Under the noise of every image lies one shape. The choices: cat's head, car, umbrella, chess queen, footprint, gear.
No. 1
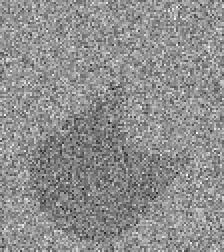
cat's head
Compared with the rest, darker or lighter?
darker
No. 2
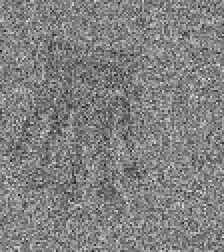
chess queen
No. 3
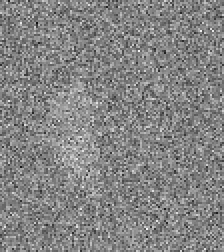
umbrella
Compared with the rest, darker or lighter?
lighter
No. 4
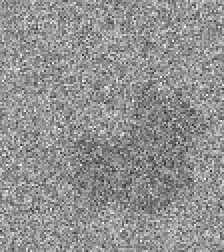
car
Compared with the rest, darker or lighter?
darker
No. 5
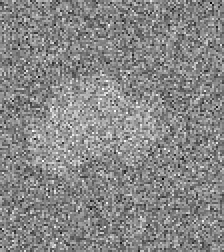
car
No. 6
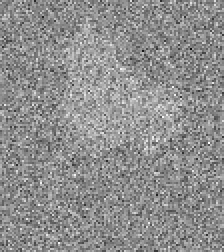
car
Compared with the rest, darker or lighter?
lighter
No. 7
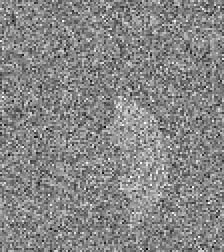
umbrella
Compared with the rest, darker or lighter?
lighter
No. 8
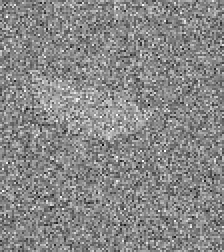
umbrella
